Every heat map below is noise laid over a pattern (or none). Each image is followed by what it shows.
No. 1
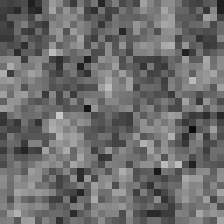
a checkerboard
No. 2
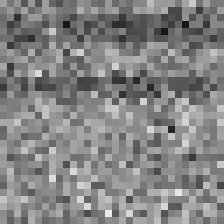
bands of rows
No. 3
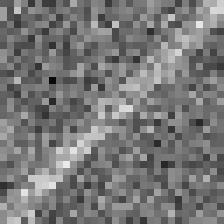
a diagonal band
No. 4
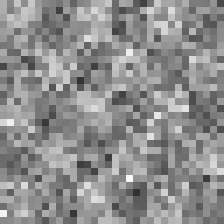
a checkerboard
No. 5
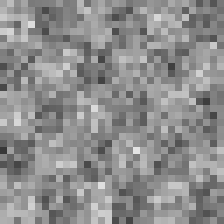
a checkerboard
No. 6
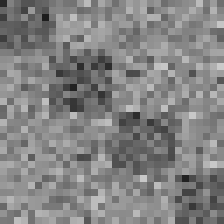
blocks along the diagonal
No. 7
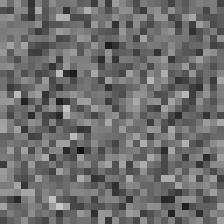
only noise
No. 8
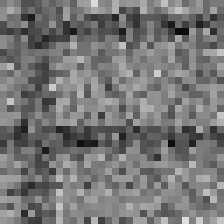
bands of rows crossing bands of columns
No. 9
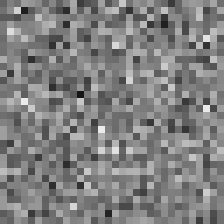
only noise
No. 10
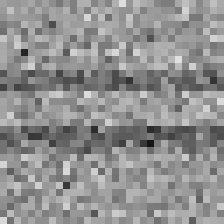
bands of rows
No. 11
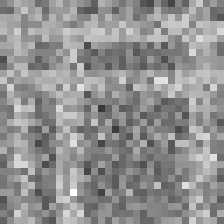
bands of rows crossing bands of columns
